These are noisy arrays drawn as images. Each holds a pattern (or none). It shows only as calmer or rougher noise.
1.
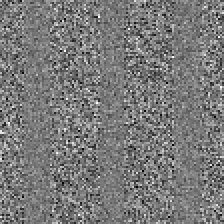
vertical stripes
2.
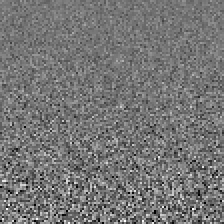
a smooth slope
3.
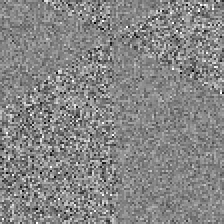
spokes from one point
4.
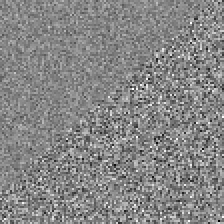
a sharp edge
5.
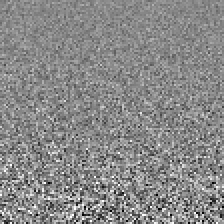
a smooth slope
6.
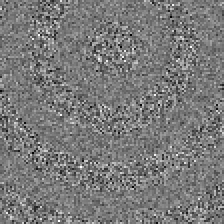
rings round one point
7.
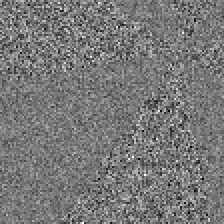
spokes from one point
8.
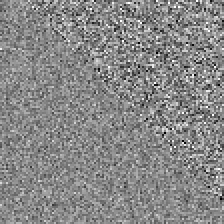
a sharp edge
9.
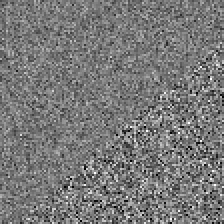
a sharp edge
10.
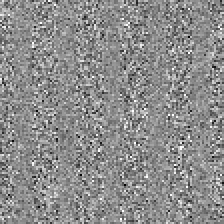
vertical stripes
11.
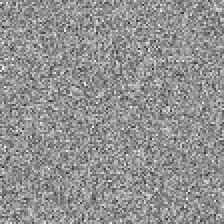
only noise
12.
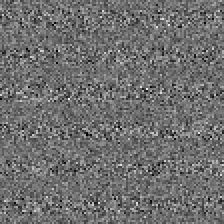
horizontal stripes
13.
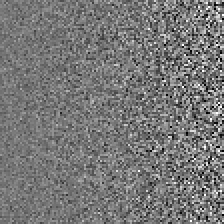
a smooth slope
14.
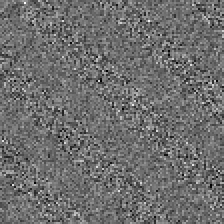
diagonal stripes
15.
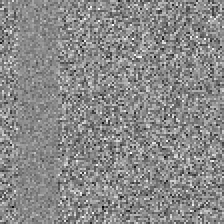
one vertical stripe
